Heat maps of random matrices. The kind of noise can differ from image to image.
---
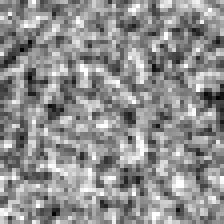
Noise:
blotchy
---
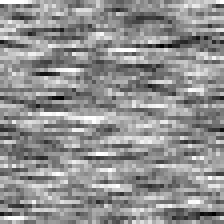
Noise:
streaked along the rows
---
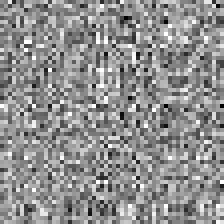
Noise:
low rank plus noise
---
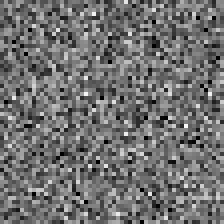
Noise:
independent entries
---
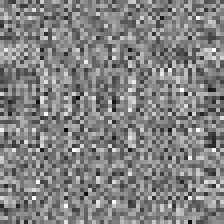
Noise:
low rank plus noise
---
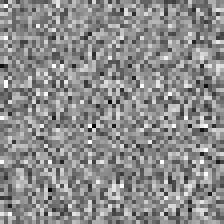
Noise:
low rank plus noise
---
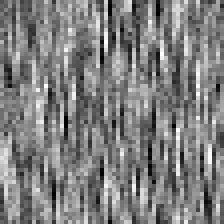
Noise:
streaked along the columns
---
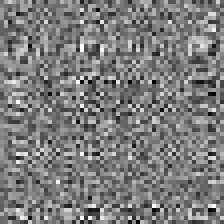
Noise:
low rank plus noise
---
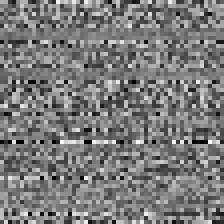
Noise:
rows of uneven size
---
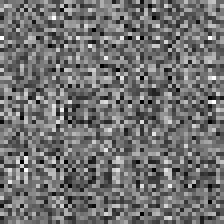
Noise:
low rank plus noise
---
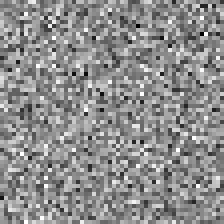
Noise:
independent entries
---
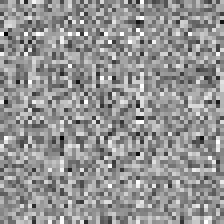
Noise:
low rank plus noise
